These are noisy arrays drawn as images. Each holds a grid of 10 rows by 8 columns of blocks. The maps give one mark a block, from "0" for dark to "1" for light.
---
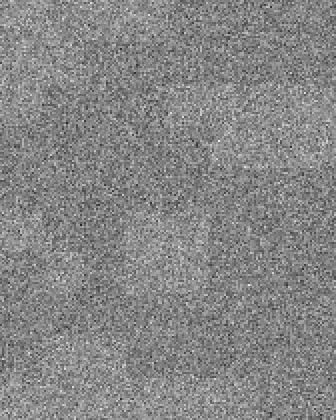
1 1 1 1 0 0 0 0
1 1 0 0 0 0 0 0
1 0 0 0 1 1 1 1
0 0 0 0 0 1 1 1
0 0 0 0 0 0 0 0
1 0 0 1 1 0 0 0
0 1 0 1 1 0 0 0
0 0 0 0 0 0 0 0
0 1 1 0 0 0 0 0
1 1 1 1 1 1 0 0
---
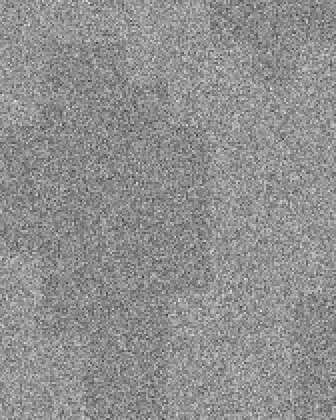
1 1 1 1 1 0 0 0
1 0 0 1 1 1 0 1
1 0 0 0 1 1 1 1
0 0 0 0 0 1 1 1
0 0 0 0 0 1 1 1
0 0 0 0 0 1 1 1
1 0 0 0 0 1 1 1
1 0 0 0 1 1 1 0
1 1 0 0 1 1 1 0
1 1 0 0 1 1 1 0
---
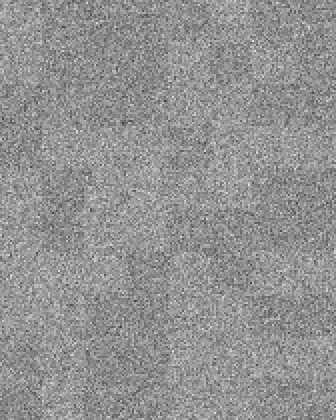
1 0 0 0 0 1 0 0
1 0 0 0 1 0 1 0
0 0 0 0 1 1 0 0
0 1 1 1 0 1 1 1
1 0 1 1 1 1 0 0
1 0 1 1 0 0 0 0
1 1 1 0 1 0 1 1
1 1 0 0 1 1 0 0
0 1 0 0 1 1 1 1
0 1 0 0 1 1 0 0
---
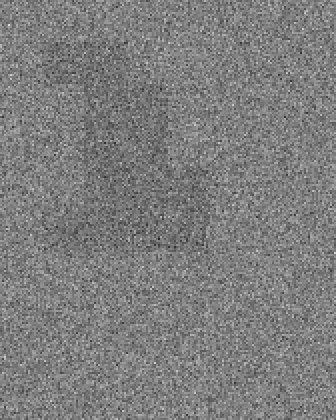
1 1 1 1 1 1 1 1
1 0 0 1 1 1 1 1
1 1 0 0 1 1 1 1
1 1 0 0 1 1 1 1
1 1 0 0 0 1 1 1
1 0 0 0 0 1 1 1
1 1 1 1 1 1 1 1
1 1 1 1 1 1 1 1
1 1 1 1 1 1 1 1
1 1 1 1 1 1 1 1
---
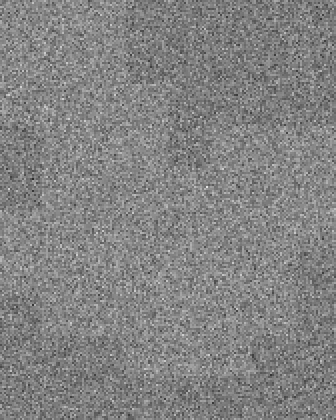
1 1 1 0 0 0 0 0
1 1 1 0 0 0 0 0
1 1 1 1 0 0 0 0
0 1 1 1 0 1 1 1
0 1 1 1 1 1 1 1
1 1 1 1 1 1 1 1
1 1 1 1 1 1 1 0
0 1 1 1 1 1 1 0
0 0 0 1 1 1 0 0
0 0 0 0 0 0 0 0
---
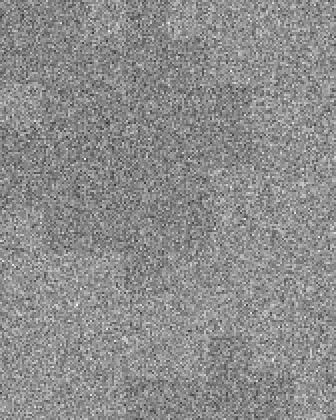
0 0 1 0 1 1 1 1
0 0 0 0 0 1 1 1
1 0 0 0 0 0 1 1
0 0 0 0 0 0 1 1
0 0 0 0 0 1 1 1
1 0 0 0 0 1 1 1
1 1 1 0 1 1 1 1
1 1 1 1 1 1 1 1
1 1 1 1 1 0 1 1
1 1 1 0 0 0 0 1
